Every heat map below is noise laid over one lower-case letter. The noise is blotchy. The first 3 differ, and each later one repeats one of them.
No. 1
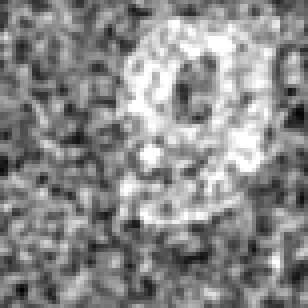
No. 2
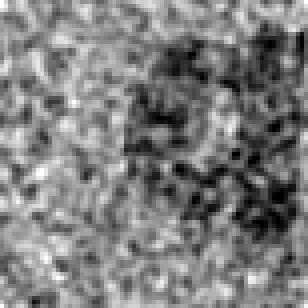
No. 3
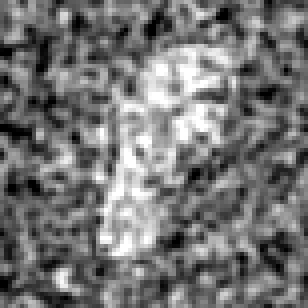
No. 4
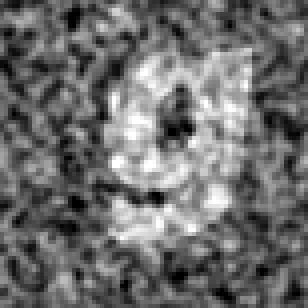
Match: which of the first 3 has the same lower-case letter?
1
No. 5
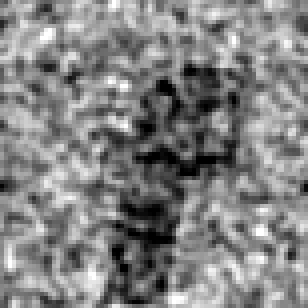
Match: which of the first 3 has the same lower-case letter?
3
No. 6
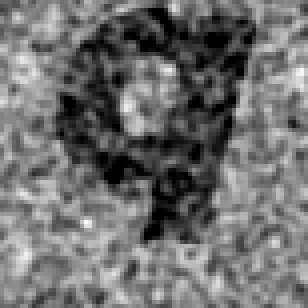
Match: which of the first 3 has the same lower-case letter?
2
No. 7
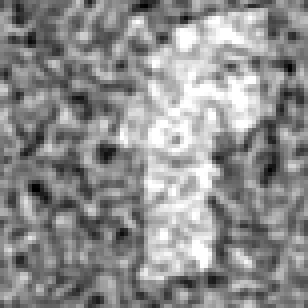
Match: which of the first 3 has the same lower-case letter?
3
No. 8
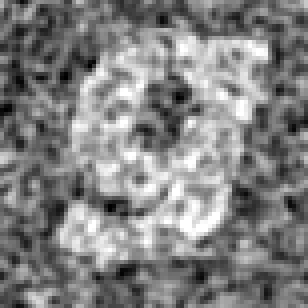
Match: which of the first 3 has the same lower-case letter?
1
